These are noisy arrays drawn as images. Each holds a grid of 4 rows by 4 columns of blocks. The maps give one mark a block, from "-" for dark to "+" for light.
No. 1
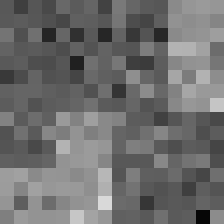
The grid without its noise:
- - - +
- - - +
- + - -
+ + - -
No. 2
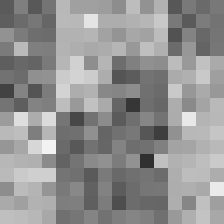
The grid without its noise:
- + + -
- + - +
+ - - +
+ - - +
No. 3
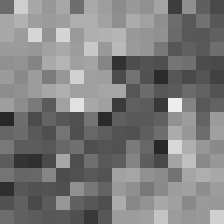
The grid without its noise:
+ + + -
+ + - -
- - - +
- - + +
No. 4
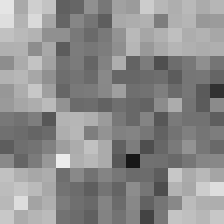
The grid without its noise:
+ - + +
+ - - -
- + - -
+ - - +
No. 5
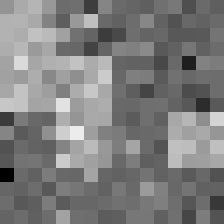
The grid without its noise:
+ - - -
+ + - -
- + - +
- - - -
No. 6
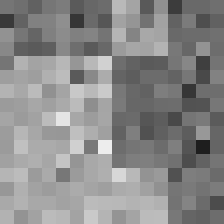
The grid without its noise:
- - + -
+ + - -
+ + - -
+ + + -
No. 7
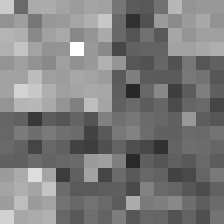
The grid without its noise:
+ + - +
+ + - -
- - - -
+ - - -
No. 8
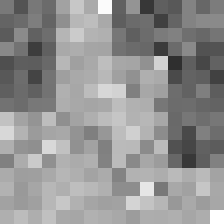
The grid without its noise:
- + - -
- + + -
+ + + -
+ + + +
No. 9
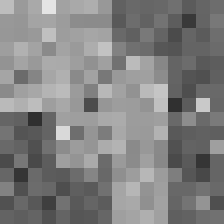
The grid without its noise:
+ + - -
+ + + -
- + + -
- - + -
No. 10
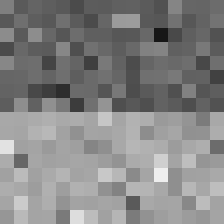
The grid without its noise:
- - - -
- - - -
+ + + +
+ + + +
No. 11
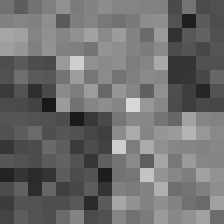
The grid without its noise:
+ + + -
- + + -
- - + +
- - + +
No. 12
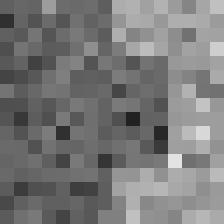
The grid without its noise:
- - + +
- - - +
- - - +
- - + +
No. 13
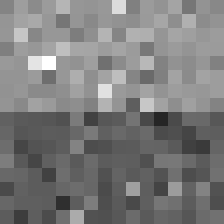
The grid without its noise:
+ + + +
+ + + +
- - - -
- - - -
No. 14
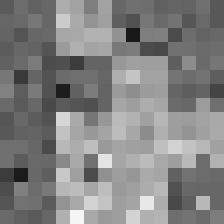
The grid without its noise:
- + - -
- - + -
- + + +
- + + -
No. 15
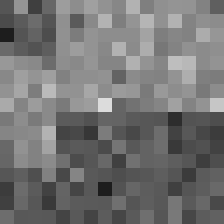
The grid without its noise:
- + + +
+ + + +
+ - - -
- - - -
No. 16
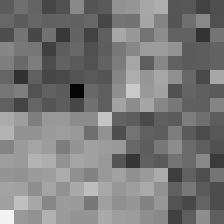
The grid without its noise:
- - + -
- - + -
+ + - -
+ + + -
